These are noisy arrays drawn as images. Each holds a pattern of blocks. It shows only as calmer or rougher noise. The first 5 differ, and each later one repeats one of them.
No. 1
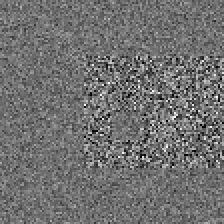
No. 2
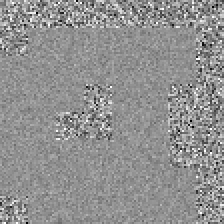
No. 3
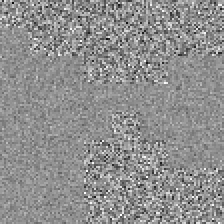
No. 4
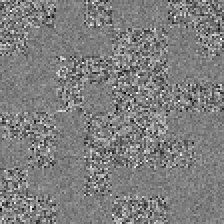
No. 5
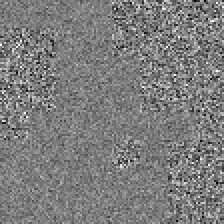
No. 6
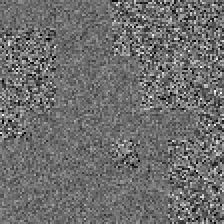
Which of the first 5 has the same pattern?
5
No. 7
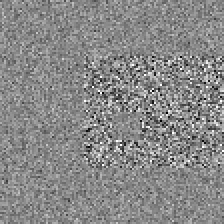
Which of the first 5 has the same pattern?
1
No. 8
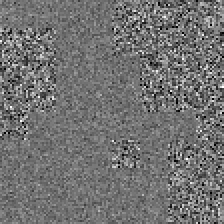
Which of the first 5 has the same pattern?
5
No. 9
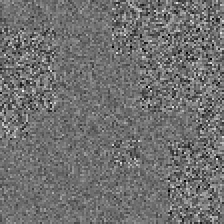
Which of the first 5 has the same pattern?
5
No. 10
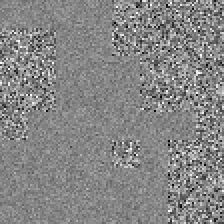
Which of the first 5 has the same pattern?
5
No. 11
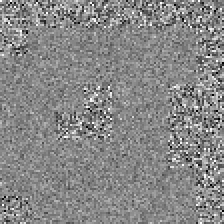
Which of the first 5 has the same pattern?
2
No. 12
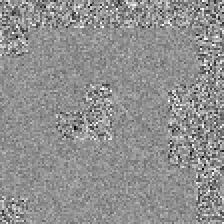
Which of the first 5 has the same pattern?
2
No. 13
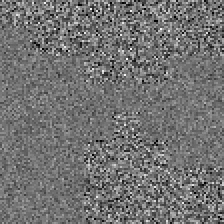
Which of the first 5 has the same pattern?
3
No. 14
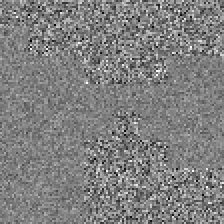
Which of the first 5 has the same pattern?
3
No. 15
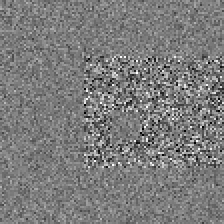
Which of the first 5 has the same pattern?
1
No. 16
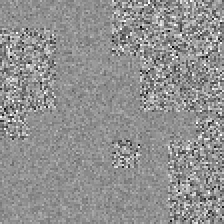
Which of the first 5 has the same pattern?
5
